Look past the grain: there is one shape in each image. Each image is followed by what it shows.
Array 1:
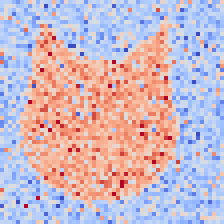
cat's head
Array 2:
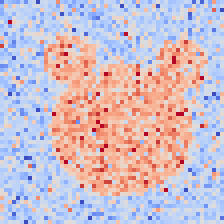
bear's head
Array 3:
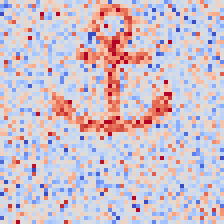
anchor
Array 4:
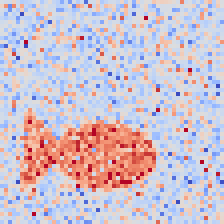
fish
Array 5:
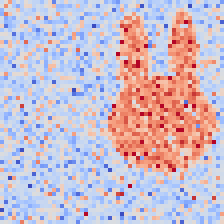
rabbit's head
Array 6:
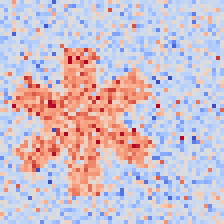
asterisk
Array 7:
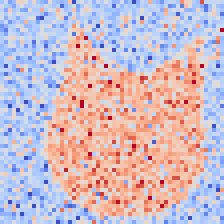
cat's head
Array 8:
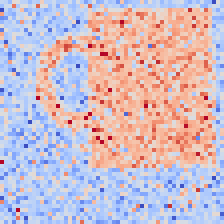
cup
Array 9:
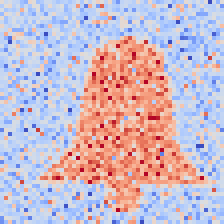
bell
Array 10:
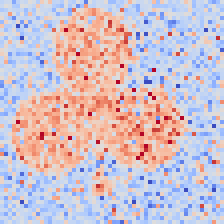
club
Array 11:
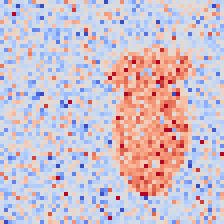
footprint
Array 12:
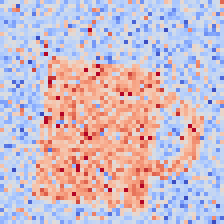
cup
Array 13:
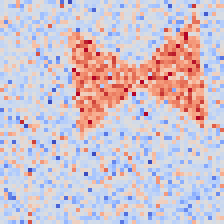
bow tie
